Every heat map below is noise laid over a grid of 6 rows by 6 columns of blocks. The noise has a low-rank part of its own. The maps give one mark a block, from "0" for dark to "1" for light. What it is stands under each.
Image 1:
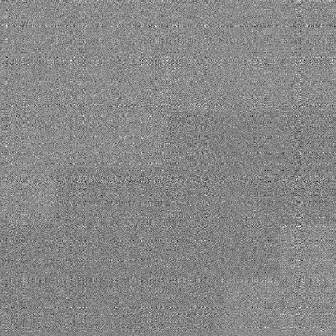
1 1 1 1 1 1
1 1 1 1 1 1
1 1 1 0 0 0
1 0 0 0 0 0
0 0 0 0 0 1
0 0 0 0 1 1
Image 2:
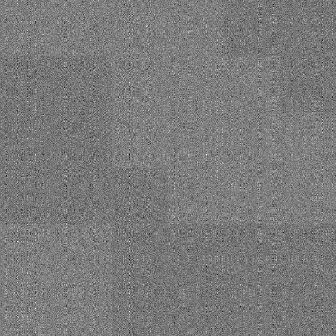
1 1 1 1 0 0
0 0 1 1 1 0
0 0 1 1 1 1
0 0 0 1 1 1
1 1 0 0 0 0
1 1 0 0 0 0
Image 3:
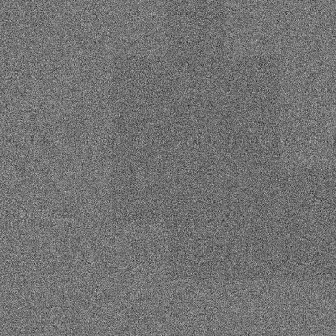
1 1 1 0 1 1
1 1 0 0 0 1
1 1 0 0 0 1
1 1 0 0 0 0
1 1 1 0 0 0
1 1 1 1 1 1
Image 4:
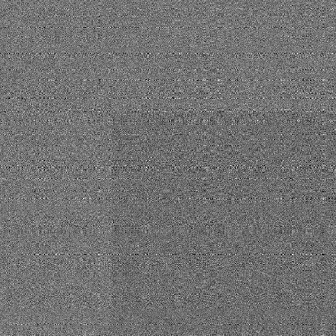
1 1 1 1 1 1
1 1 1 1 1 1
1 1 0 0 0 0
1 1 0 0 0 0
1 1 0 0 0 0
1 1 0 0 0 0
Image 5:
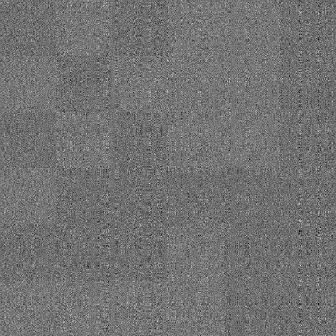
0 1 0 1 1 0
1 0 1 1 1 0
0 1 0 1 1 0
1 0 0 0 0 0
0 0 0 1 0 0
1 1 1 1 0 0
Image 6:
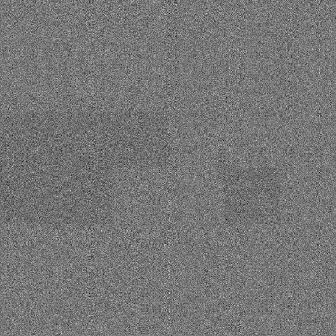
1 1 1 1 1 1
1 1 1 1 1 1
0 0 0 1 1 1
0 0 1 1 0 1
1 1 1 1 1 1
1 1 1 1 1 1
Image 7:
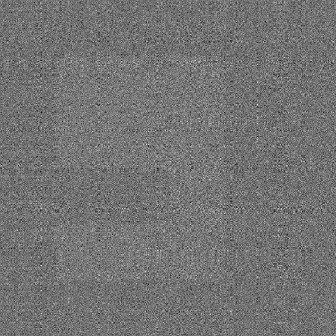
0 0 0 0 0 0
0 1 1 1 0 0
0 1 1 1 0 0
0 0 0 1 0 0
0 1 1 1 0 0
0 0 0 0 0 0
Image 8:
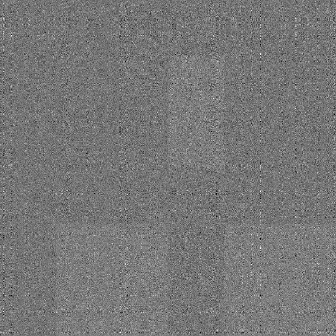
0 0 0 0 0 0
0 0 0 1 0 0
0 0 0 1 0 0
0 0 0 0 0 0
0 1 1 0 1 1
0 1 1 0 1 1
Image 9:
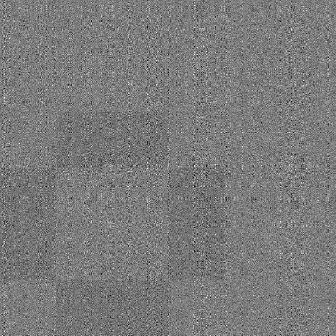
1 1 1 1 1 1
1 1 1 1 1 1
1 0 0 1 1 1
0 1 1 0 1 1
0 1 1 0 1 1
1 0 0 1 1 1
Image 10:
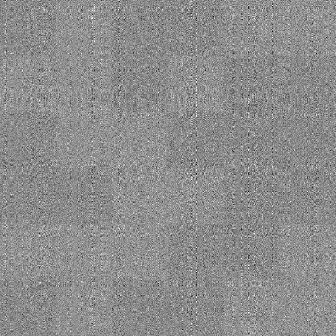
0 1 0 0 1 1
1 1 0 1 0 0
0 1 1 0 0 0
0 0 1 1 0 0
1 1 1 0 0 1
0 1 0 0 1 1
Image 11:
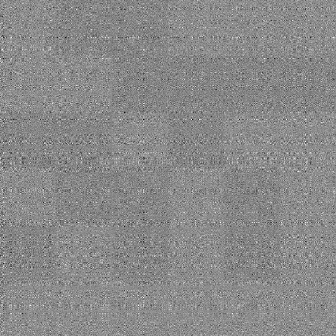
1 0 0 1 1 1
1 1 0 0 0 0
0 0 1 0 1 1
1 0 0 1 0 1
0 1 0 1 0 1
1 1 1 1 1 1
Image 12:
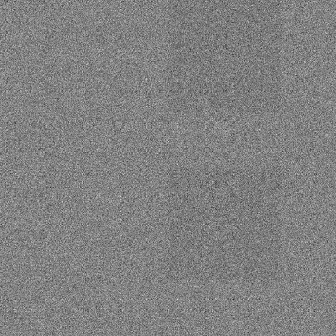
1 1 1 0 0 1
1 1 1 0 0 1
1 1 1 1 1 1
1 1 1 0 0 1
1 1 1 0 0 1
1 1 1 1 1 1
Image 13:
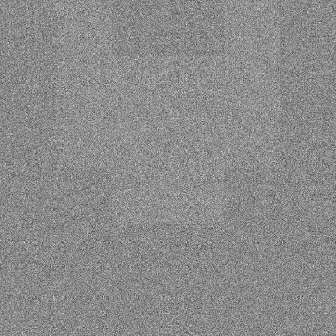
0 1 0 0 1 0
0 1 1 1 1 0
0 1 1 1 1 0
0 0 1 1 0 0
0 0 0 0 0 0
0 0 0 0 0 0
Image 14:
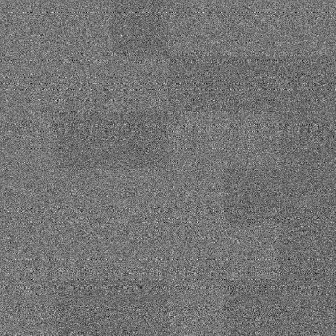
1 1 0 1 1 1
1 1 1 0 0 0
1 0 0 1 1 0
1 1 1 1 0 0
1 1 1 1 1 0
1 0 0 1 0 0
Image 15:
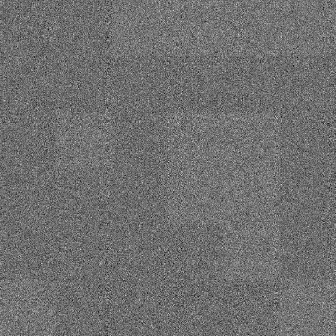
0 0 1 1 1 1
0 0 0 0 0 0
0 1 0 1 1 0
0 0 0 1 1 0
0 0 0 0 1 0
1 0 0 0 0 1
